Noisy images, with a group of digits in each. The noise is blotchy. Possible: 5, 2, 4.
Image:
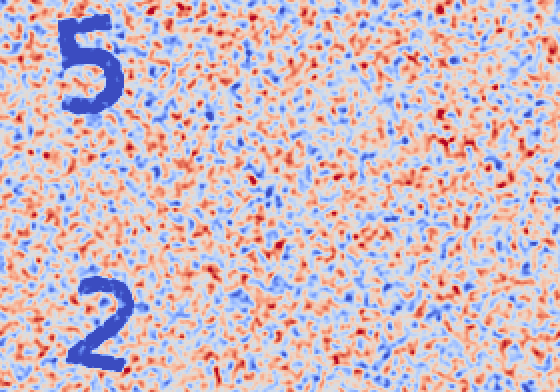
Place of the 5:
top left
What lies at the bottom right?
nothing
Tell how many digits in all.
2
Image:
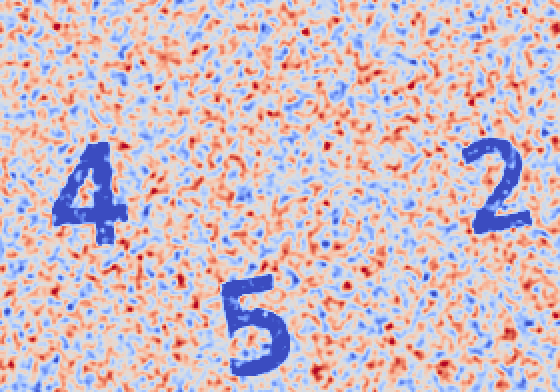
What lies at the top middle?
nothing
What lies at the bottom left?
nothing
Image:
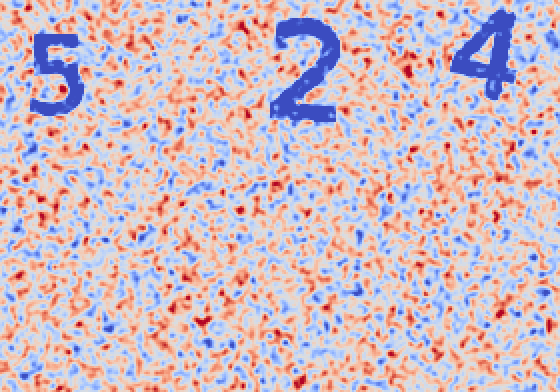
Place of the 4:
top right
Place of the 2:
top middle
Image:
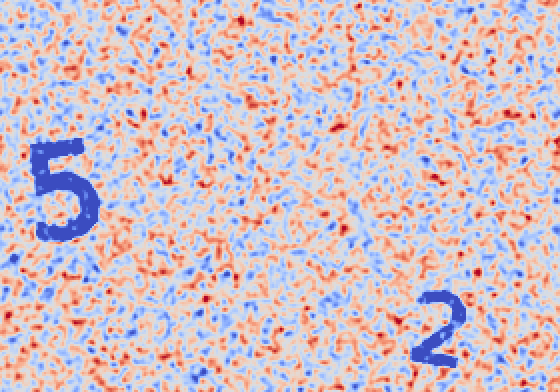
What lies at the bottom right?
2
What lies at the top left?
nothing
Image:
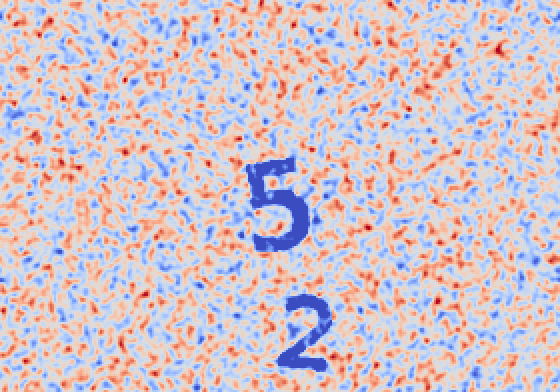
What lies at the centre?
5
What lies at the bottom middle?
2
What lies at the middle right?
nothing
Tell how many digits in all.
2
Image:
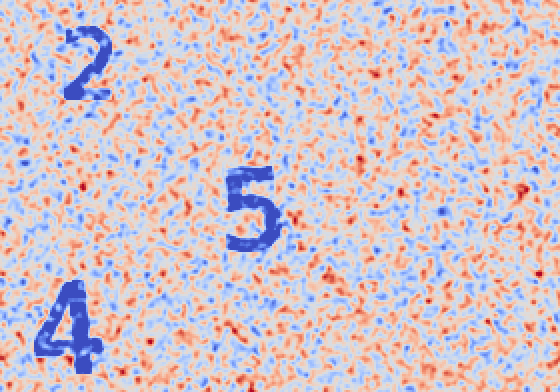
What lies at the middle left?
nothing
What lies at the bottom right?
nothing
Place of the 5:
centre
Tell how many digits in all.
3
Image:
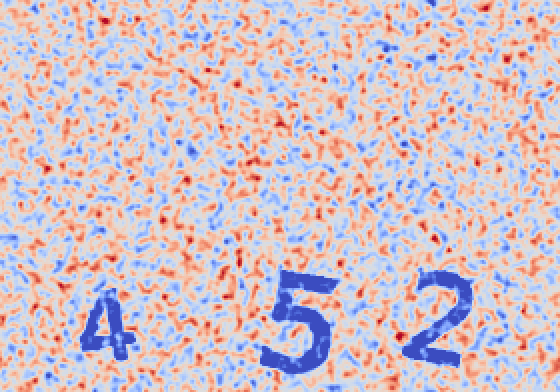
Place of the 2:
bottom right
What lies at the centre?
nothing
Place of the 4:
bottom left
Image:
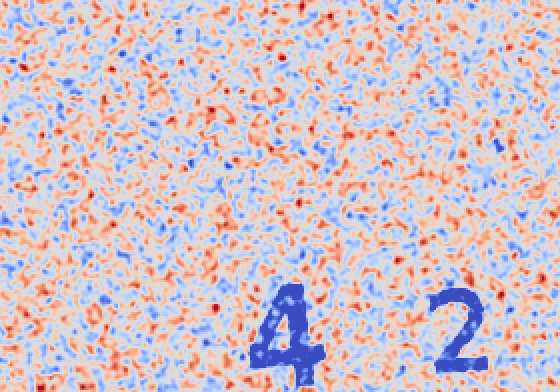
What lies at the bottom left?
nothing
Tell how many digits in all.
2
